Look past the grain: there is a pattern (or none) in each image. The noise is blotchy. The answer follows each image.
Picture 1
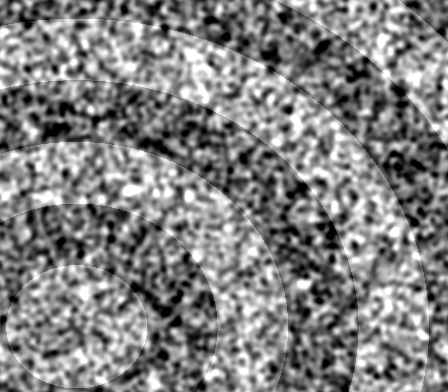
rings round one point
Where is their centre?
bottom left
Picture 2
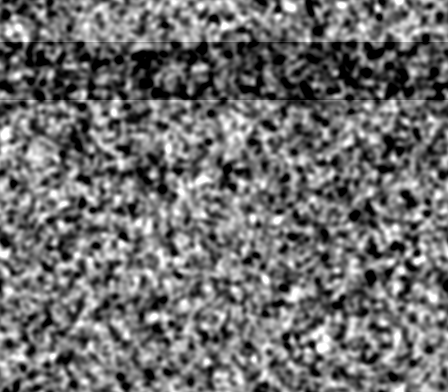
one horizontal stripe
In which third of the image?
top
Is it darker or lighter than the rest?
darker
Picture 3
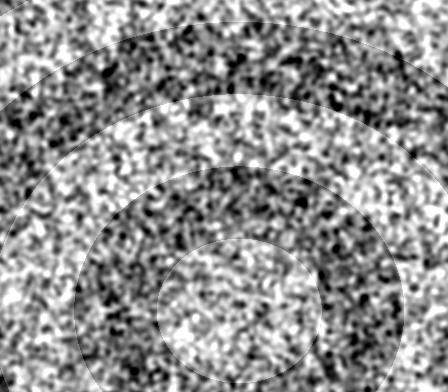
rings round one point
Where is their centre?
bottom middle
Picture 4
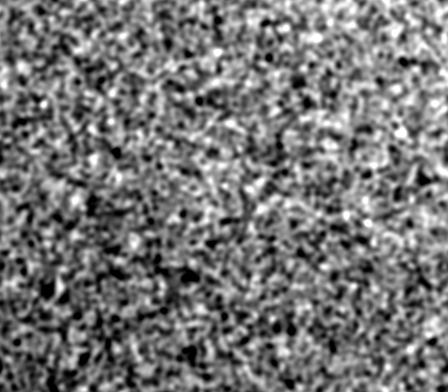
a smooth slope
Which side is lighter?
top right
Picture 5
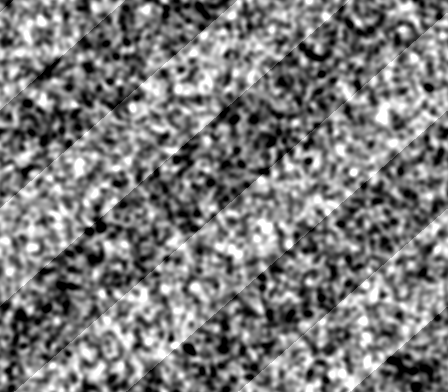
diagonal stripes
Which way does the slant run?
bottom left to top right
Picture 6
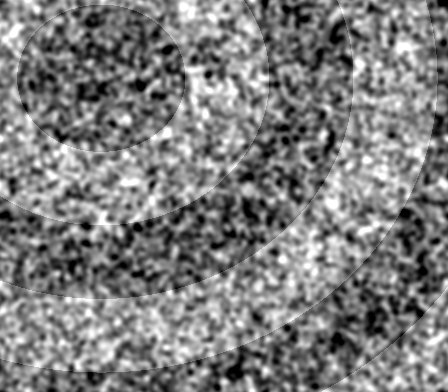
rings round one point
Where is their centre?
top left
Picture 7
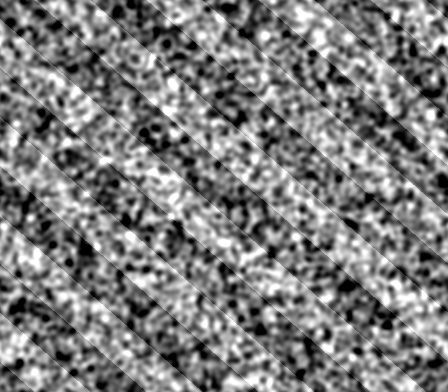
diagonal stripes
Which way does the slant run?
top left to bottom right
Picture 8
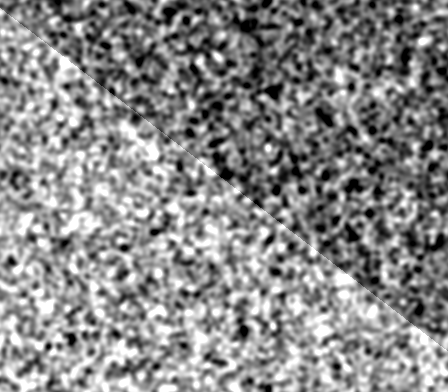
a sharp edge
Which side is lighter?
bottom left
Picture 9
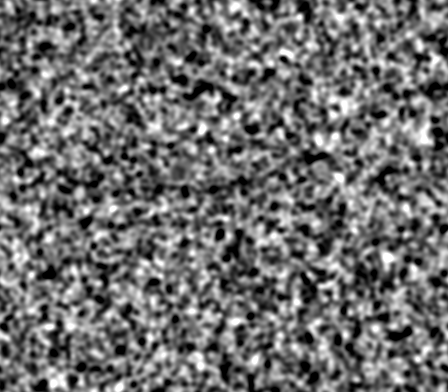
only noise
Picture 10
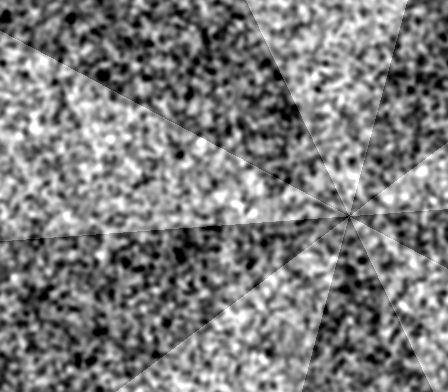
spokes from one point
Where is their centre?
middle right
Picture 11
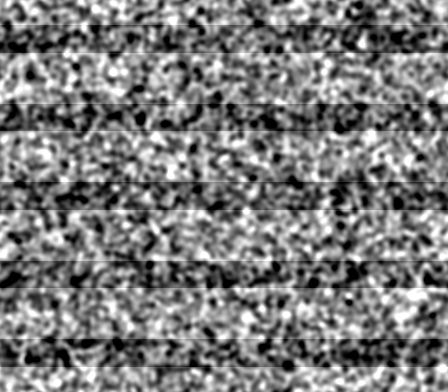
horizontal stripes
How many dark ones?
5
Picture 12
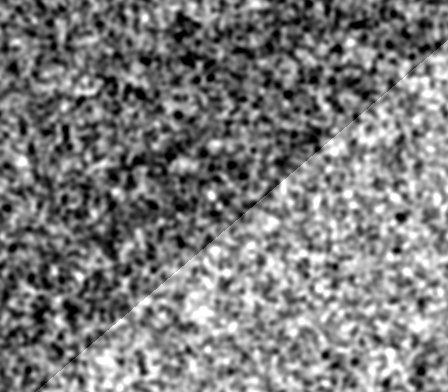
a sharp edge
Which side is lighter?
bottom right
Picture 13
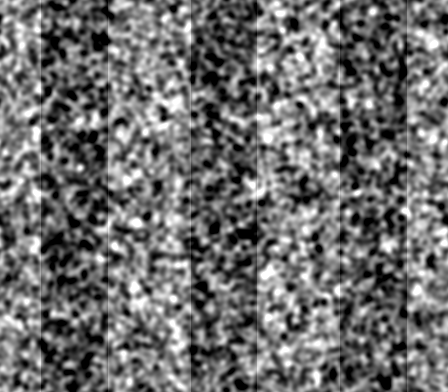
vertical stripes
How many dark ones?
3
